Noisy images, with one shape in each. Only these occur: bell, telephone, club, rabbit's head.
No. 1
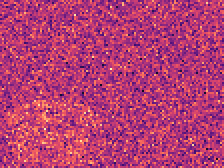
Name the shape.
telephone
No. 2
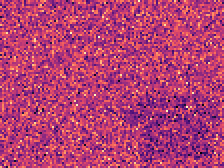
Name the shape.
telephone
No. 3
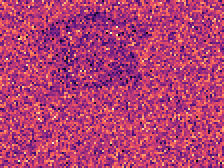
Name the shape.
telephone
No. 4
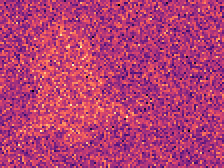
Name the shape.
bell
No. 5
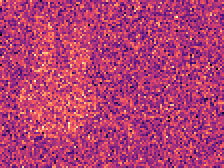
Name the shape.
rabbit's head
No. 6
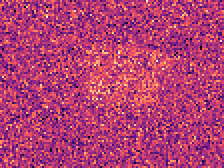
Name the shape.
telephone
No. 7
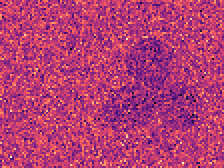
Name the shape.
club
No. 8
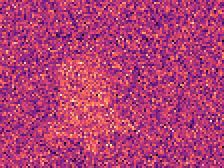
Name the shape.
bell
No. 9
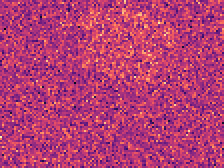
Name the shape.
telephone
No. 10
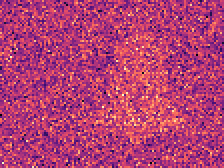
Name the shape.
bell
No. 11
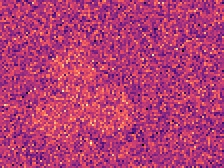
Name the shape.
club
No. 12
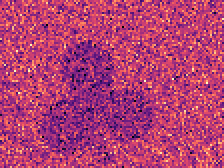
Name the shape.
club
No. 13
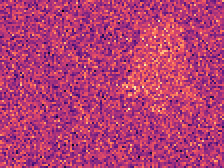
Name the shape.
bell
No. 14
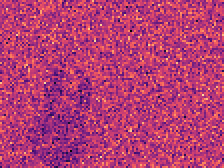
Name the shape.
rabbit's head
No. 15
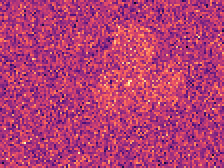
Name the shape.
club
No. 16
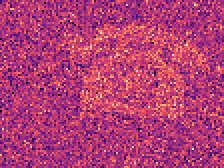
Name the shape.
telephone
